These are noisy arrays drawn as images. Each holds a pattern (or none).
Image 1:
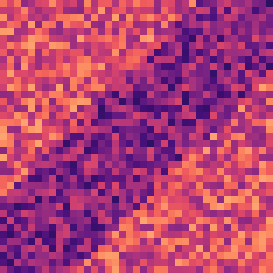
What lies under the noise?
a diagonal band
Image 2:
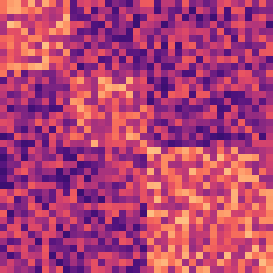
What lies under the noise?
blocks along the diagonal
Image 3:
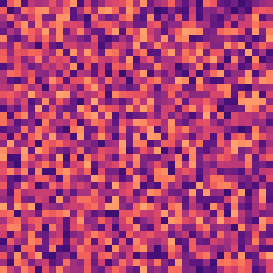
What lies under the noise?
only noise
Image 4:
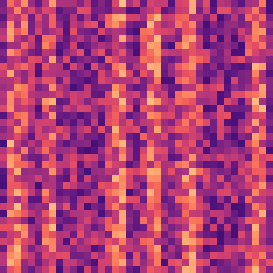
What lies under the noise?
bands of columns
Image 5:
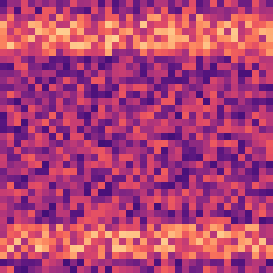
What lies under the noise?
bands of rows
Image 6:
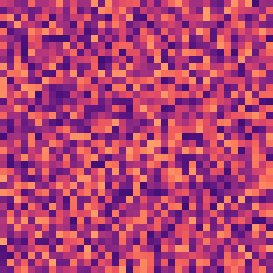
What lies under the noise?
only noise
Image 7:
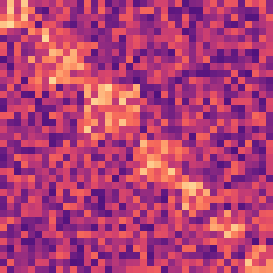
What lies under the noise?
blocks along the diagonal
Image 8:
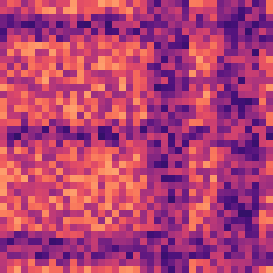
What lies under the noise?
bands of rows crossing bands of columns
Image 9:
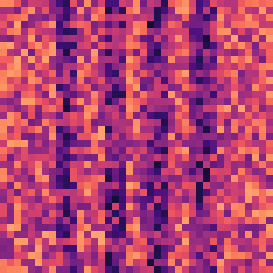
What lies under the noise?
bands of columns
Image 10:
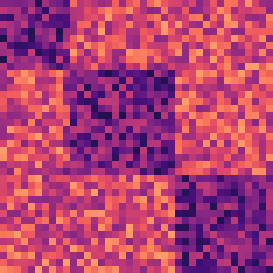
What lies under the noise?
blocks along the diagonal
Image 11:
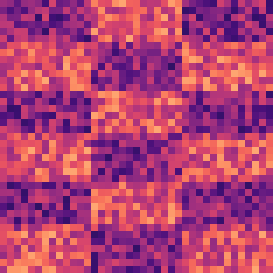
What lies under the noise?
a checkerboard
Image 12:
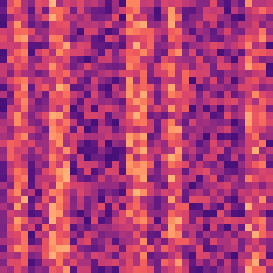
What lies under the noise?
bands of columns
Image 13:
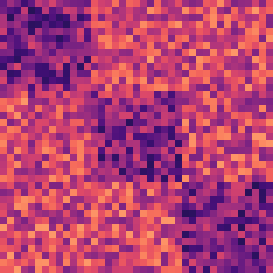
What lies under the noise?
blocks along the diagonal
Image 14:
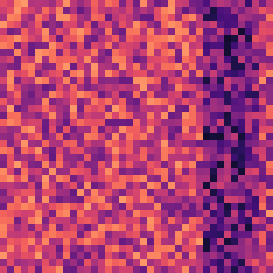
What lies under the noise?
one band of columns
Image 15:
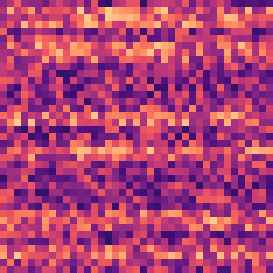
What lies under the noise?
bands of rows
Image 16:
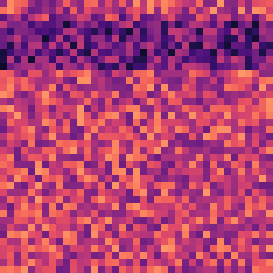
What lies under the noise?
one band of rows
